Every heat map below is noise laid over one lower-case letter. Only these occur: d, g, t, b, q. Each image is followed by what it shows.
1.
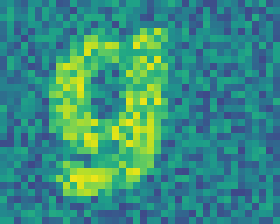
g
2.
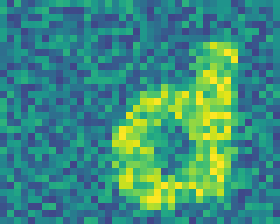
d
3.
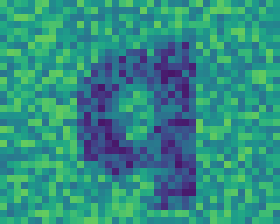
q
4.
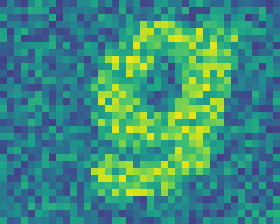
g
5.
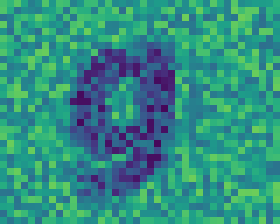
g
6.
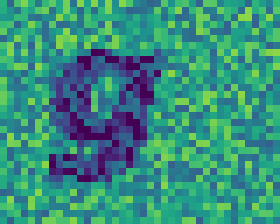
g
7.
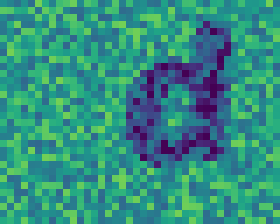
d
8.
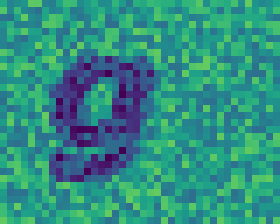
g
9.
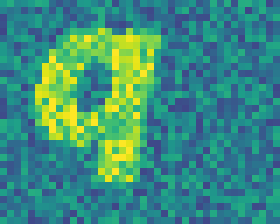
q
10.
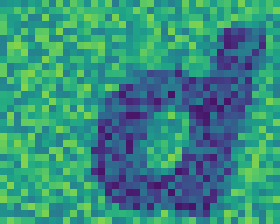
d
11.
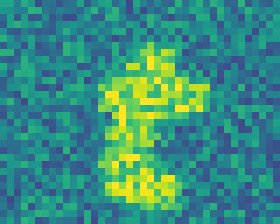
t
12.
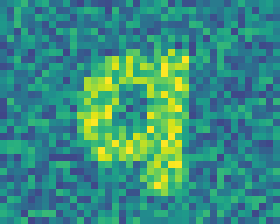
q
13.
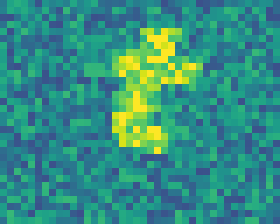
t
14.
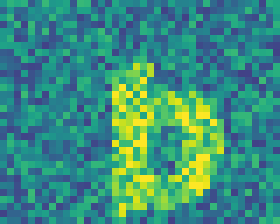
b
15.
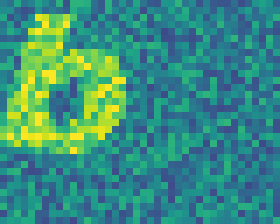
b
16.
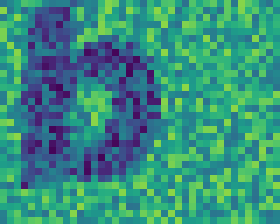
b
